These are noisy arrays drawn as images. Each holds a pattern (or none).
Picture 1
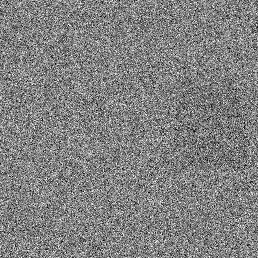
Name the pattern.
one block
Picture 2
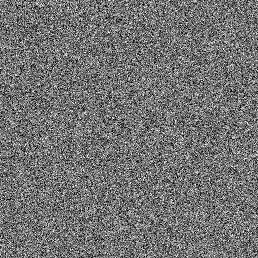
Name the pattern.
only noise
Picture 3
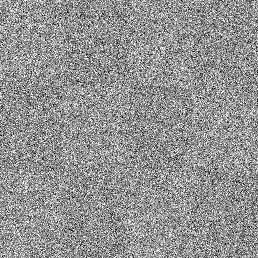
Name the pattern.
a checkerboard
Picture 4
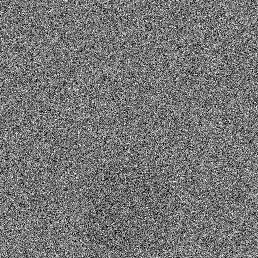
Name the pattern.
one block
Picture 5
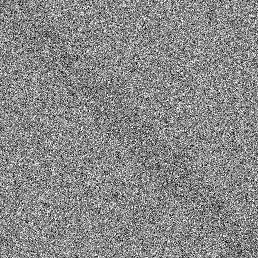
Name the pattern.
a diagonal band
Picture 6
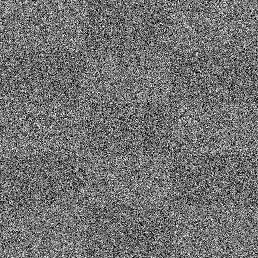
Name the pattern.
a checkerboard
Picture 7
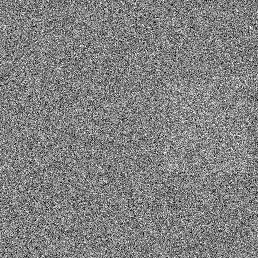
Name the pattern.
one block
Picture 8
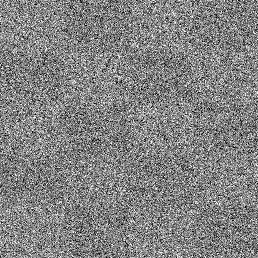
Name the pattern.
a checkerboard
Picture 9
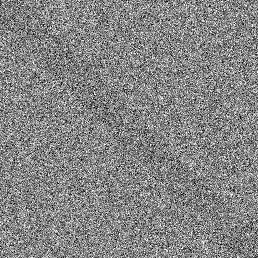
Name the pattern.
a diagonal band
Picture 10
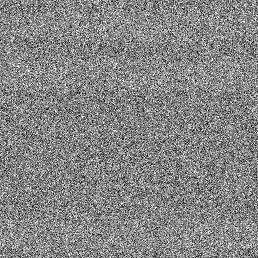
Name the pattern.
bands of rows
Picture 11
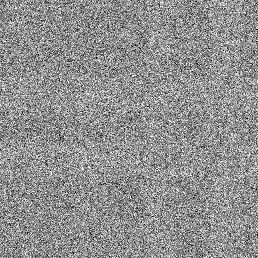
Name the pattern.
bands of rows crossing bands of columns
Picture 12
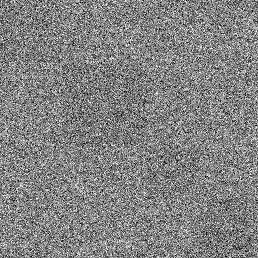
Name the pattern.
blocks along the diagonal
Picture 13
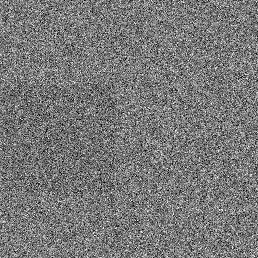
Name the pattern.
one block
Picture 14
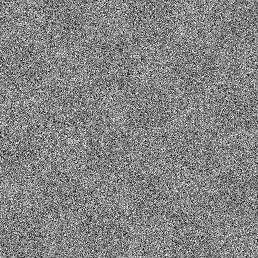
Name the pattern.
a checkerboard
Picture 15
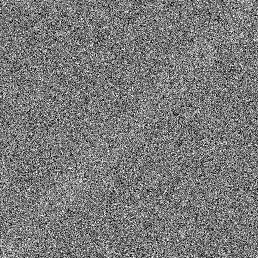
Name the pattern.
a diagonal band
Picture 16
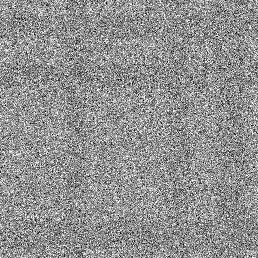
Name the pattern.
bands of rows crossing bands of columns
